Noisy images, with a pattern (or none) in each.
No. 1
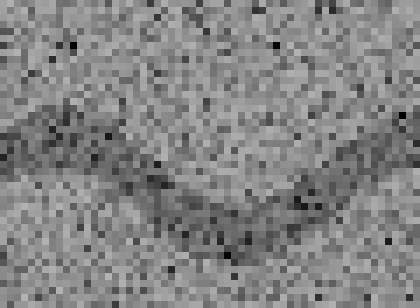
a wavy band
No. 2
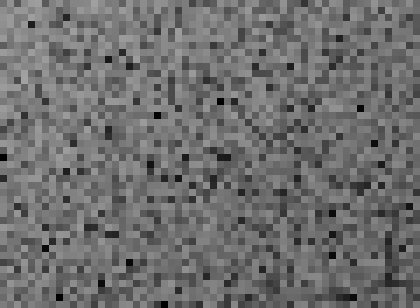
a smooth slope
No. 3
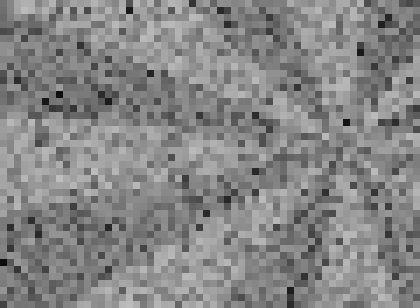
spokes from one point
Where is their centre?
middle right
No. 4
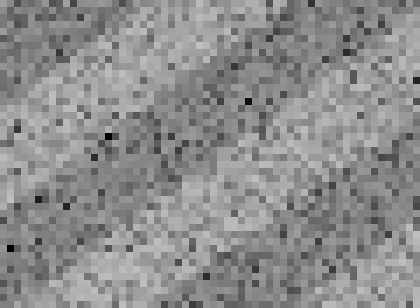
diagonal stripes
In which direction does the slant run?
bottom left to top right
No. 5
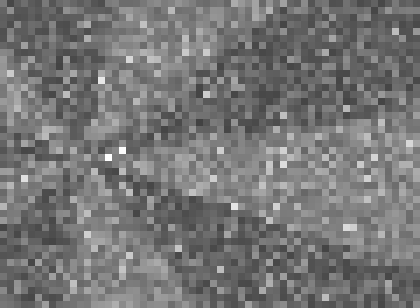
spokes from one point
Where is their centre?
middle left
